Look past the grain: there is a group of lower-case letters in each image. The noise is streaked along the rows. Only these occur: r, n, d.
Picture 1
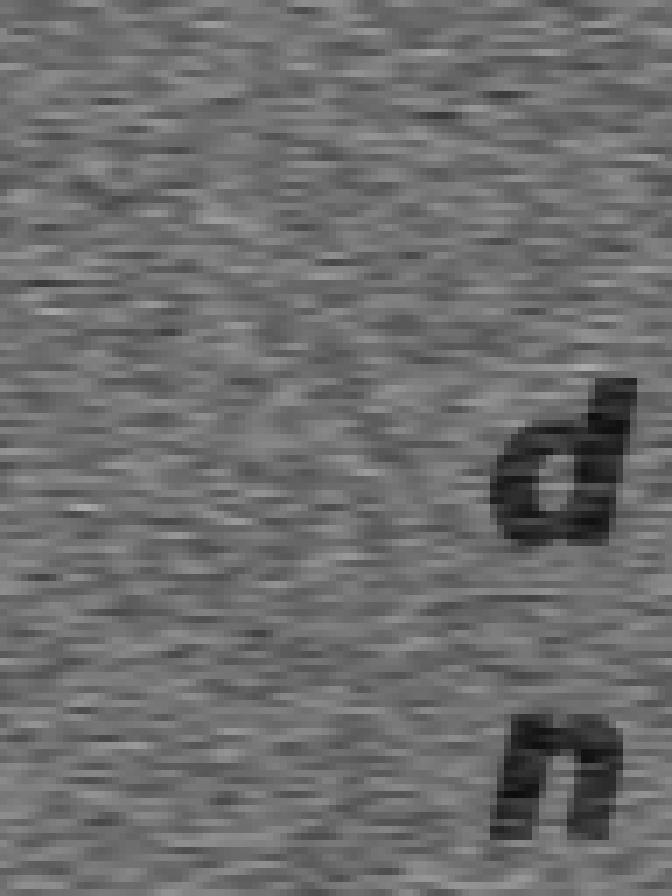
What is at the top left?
nothing
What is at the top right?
nothing
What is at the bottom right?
n
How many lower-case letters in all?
2
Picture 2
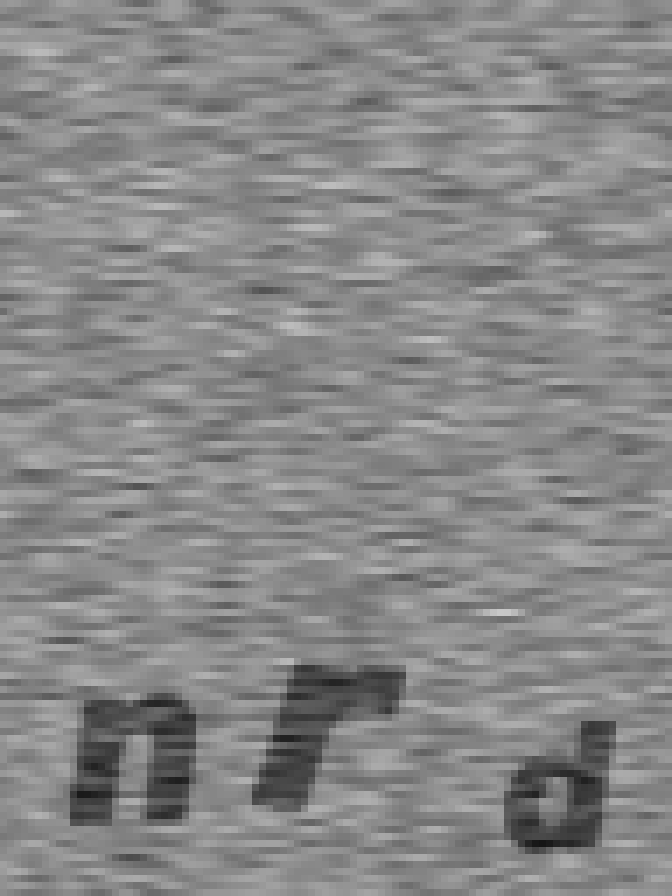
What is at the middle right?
nothing
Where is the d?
bottom right
